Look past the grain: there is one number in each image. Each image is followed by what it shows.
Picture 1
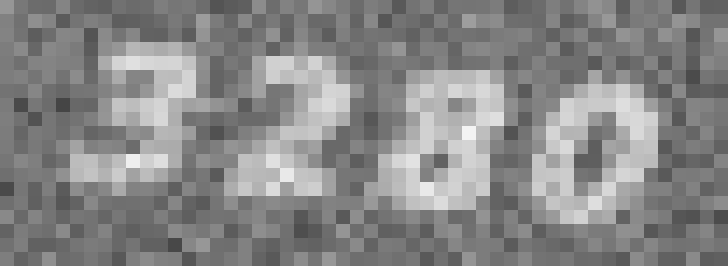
3280
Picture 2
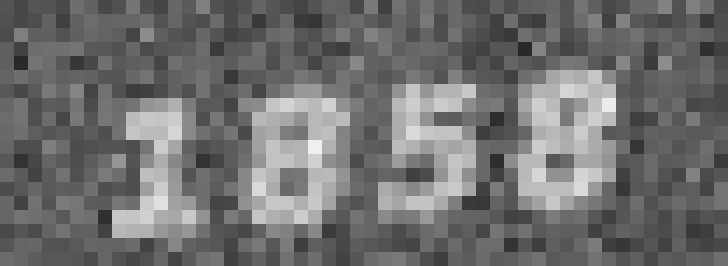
1858
